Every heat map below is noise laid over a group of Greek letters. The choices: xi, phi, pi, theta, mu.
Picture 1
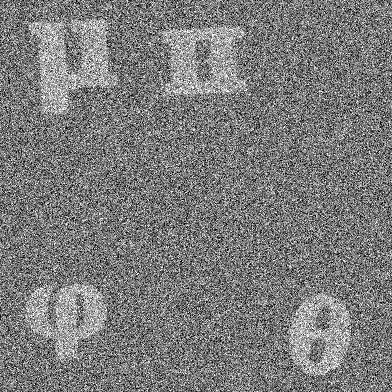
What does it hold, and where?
top left: mu; top middle: pi; bottom left: phi; bottom right: theta
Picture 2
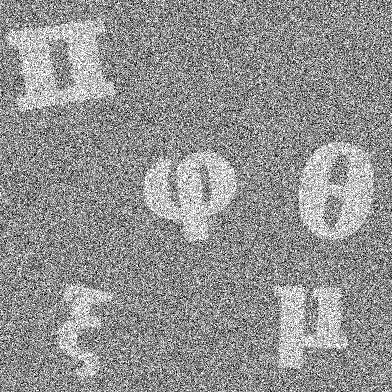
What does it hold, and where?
top left: pi; centre: phi; middle right: theta; bottom left: xi; bottom right: mu
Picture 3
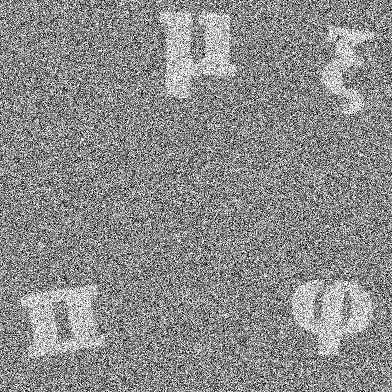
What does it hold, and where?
top middle: mu; top right: xi; bottom left: pi; bottom right: phi
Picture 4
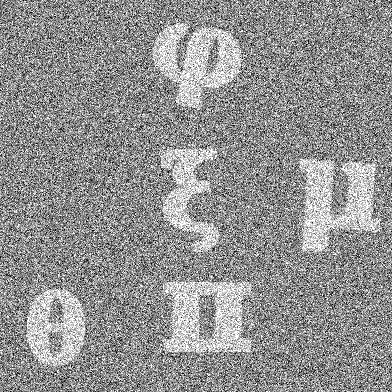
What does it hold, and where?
top middle: phi; centre: xi; middle right: mu; bottom left: theta; bottom middle: pi
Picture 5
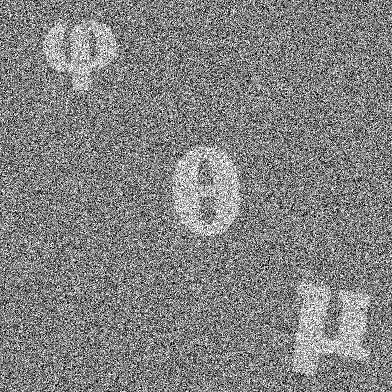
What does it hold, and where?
top left: phi; centre: theta; bottom right: mu
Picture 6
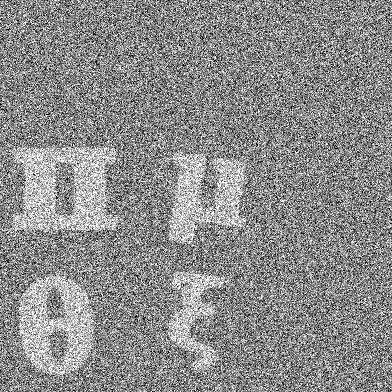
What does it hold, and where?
middle left: pi; centre: mu; bottom left: theta; bottom middle: xi
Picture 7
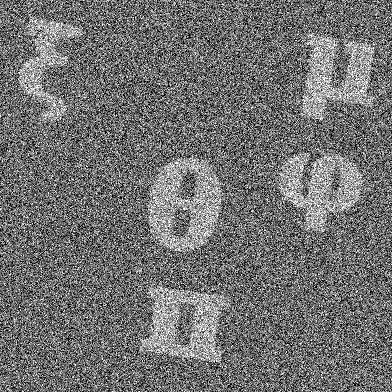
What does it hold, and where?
top left: xi; top right: mu; centre: theta; middle right: phi; bottom middle: pi
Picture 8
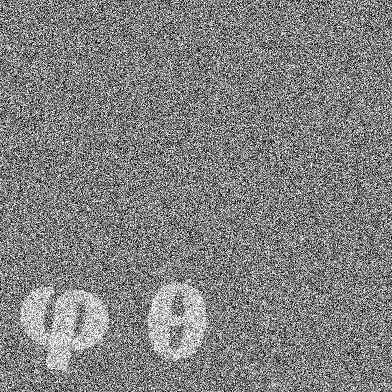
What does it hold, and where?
bottom left: phi; bottom middle: theta
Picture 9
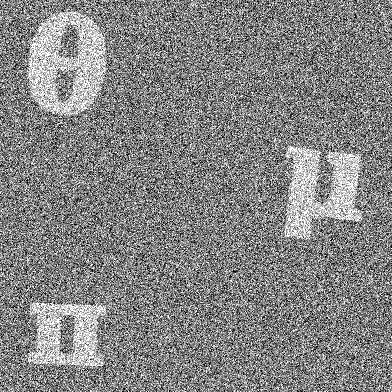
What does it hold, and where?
top left: theta; middle right: mu; bottom left: pi
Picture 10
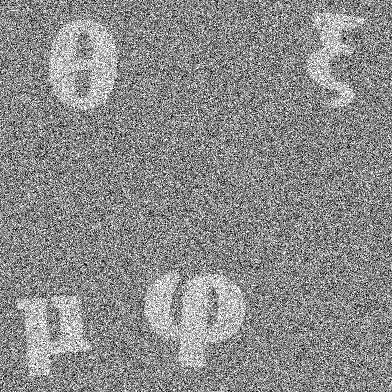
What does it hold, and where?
top left: theta; top right: xi; bottom left: mu; bottom middle: phi
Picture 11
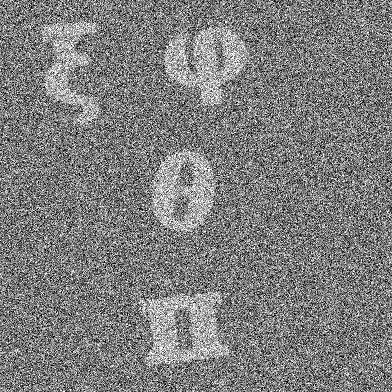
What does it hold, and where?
top left: xi; top middle: phi; centre: theta; bottom middle: pi
